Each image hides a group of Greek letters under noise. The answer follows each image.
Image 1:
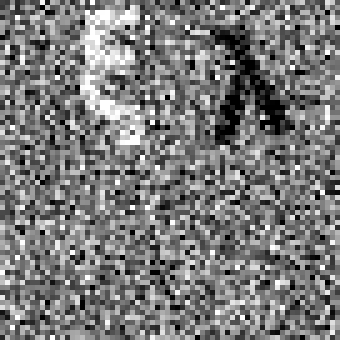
top left: light xi; top right: dark lambda
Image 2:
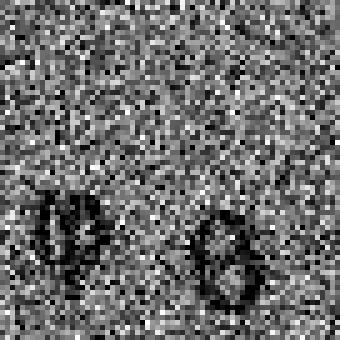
bottom left: dark phi; bottom right: dark theta
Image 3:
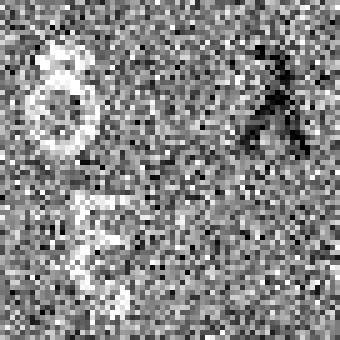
top left: light delta; top right: dark lambda; bottom left: light xi
